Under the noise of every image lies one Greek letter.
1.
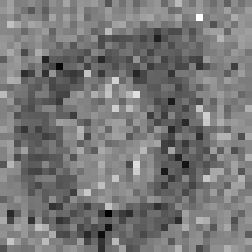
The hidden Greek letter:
sigma
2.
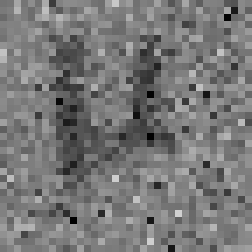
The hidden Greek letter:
mu
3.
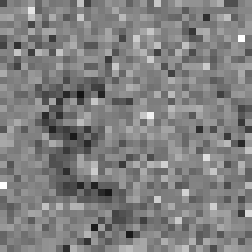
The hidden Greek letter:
xi
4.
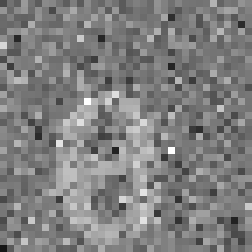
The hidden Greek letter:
theta
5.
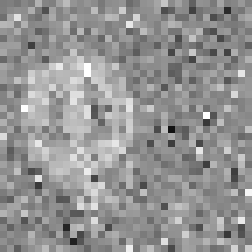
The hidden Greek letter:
phi
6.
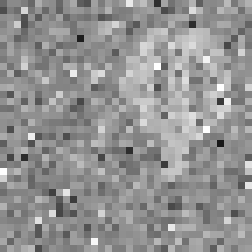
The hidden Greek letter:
phi
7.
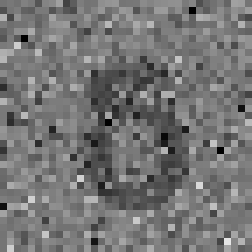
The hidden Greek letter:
delta
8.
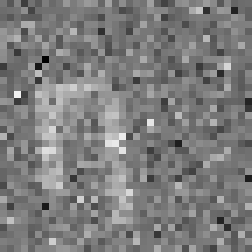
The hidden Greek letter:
eta
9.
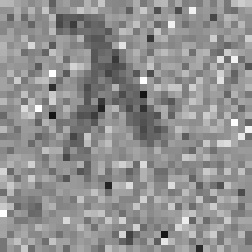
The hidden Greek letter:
lambda
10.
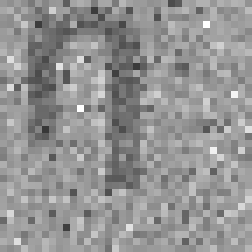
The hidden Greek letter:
eta
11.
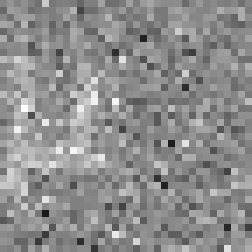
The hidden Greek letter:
mu
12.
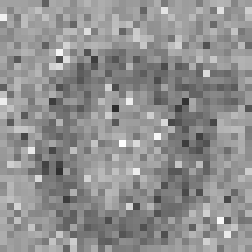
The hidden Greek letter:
sigma
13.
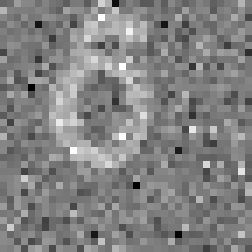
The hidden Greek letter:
delta
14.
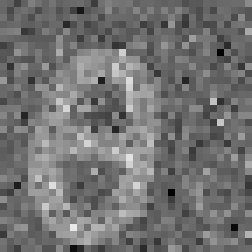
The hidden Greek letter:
theta
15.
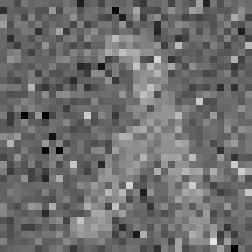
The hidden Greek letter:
lambda
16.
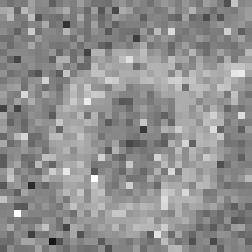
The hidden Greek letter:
sigma
